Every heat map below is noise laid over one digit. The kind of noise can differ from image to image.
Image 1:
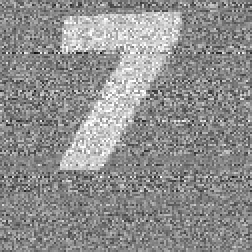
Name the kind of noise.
rows of uneven size
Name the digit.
7
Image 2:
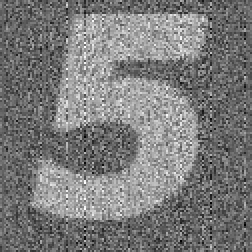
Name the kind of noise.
columns of uneven size
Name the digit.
5
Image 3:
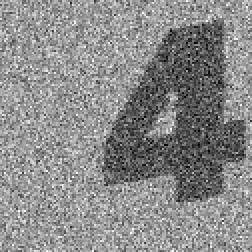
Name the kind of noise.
independent entries
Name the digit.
4
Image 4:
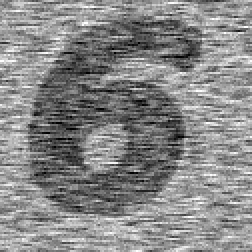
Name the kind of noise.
streaked along the rows
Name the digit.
6
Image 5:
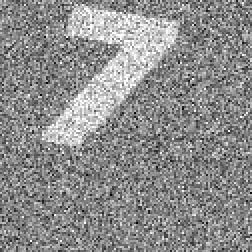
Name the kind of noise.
independent entries
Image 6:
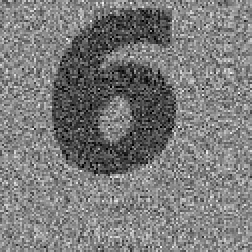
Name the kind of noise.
low rank plus noise
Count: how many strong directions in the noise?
three or four
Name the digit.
6
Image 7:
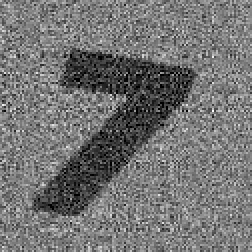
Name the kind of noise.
low rank plus noise
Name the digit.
7
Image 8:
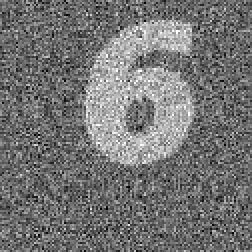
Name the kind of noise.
low rank plus noise
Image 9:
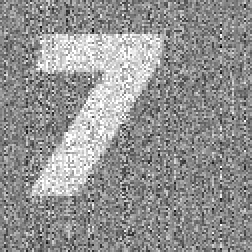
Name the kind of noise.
columns of uneven size
